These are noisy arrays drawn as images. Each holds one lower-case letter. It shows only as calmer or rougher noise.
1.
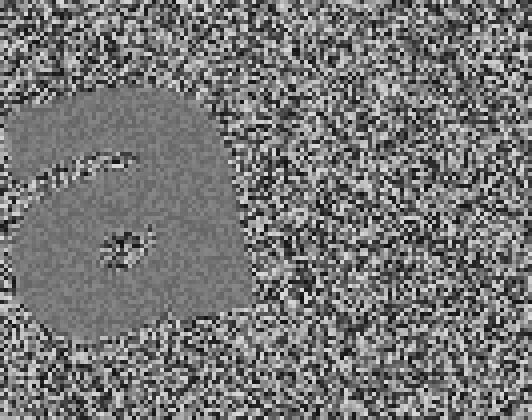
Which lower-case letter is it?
a
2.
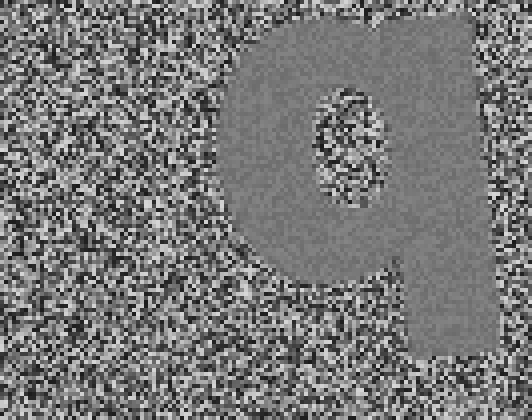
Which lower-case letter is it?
q
